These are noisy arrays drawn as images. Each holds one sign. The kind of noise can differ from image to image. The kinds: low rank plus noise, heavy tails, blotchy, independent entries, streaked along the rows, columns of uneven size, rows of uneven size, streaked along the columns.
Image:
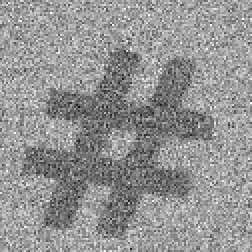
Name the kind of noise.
low rank plus noise
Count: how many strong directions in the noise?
five to eight
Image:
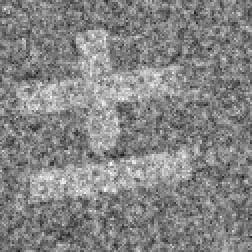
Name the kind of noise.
blotchy
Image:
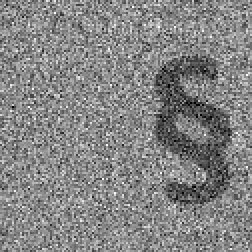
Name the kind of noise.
low rank plus noise
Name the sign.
section sign
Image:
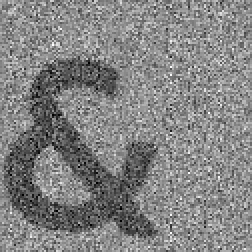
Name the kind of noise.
columns of uneven size
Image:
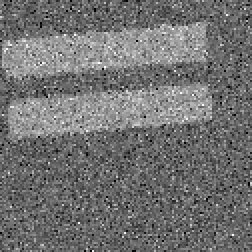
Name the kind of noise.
heavy tails
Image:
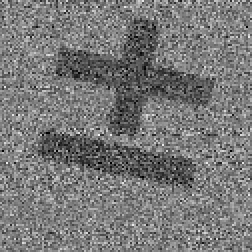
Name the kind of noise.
rows of uneven size
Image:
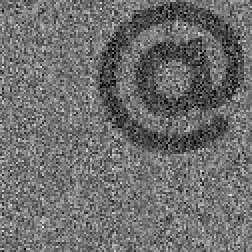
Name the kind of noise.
columns of uneven size
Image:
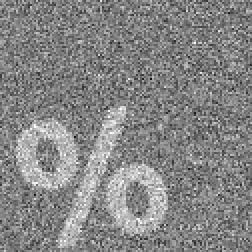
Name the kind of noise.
low rank plus noise
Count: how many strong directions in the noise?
three or four
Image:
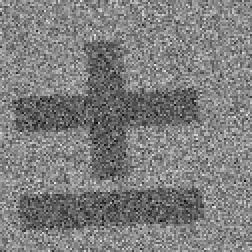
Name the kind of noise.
low rank plus noise
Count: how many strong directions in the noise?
one
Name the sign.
plus-minus sign
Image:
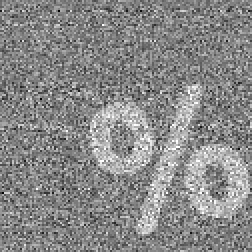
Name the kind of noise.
rows of uneven size
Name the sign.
percent sign
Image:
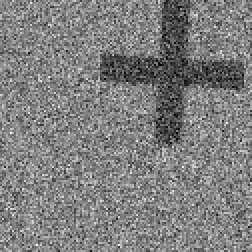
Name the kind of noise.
independent entries
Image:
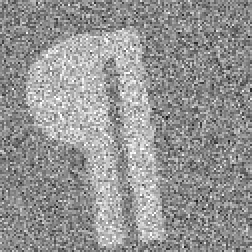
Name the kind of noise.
independent entries
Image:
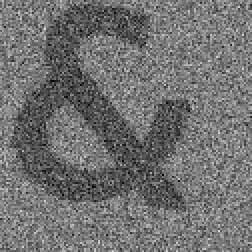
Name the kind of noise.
independent entries
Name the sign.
ampersand
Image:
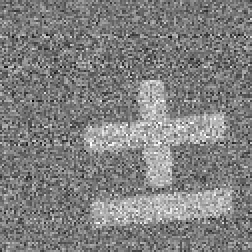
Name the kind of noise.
rows of uneven size
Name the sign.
plus-minus sign
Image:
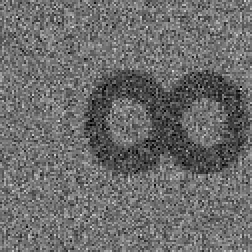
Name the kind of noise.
low rank plus noise
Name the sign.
infinity sign
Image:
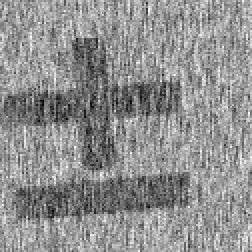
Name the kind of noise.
streaked along the columns
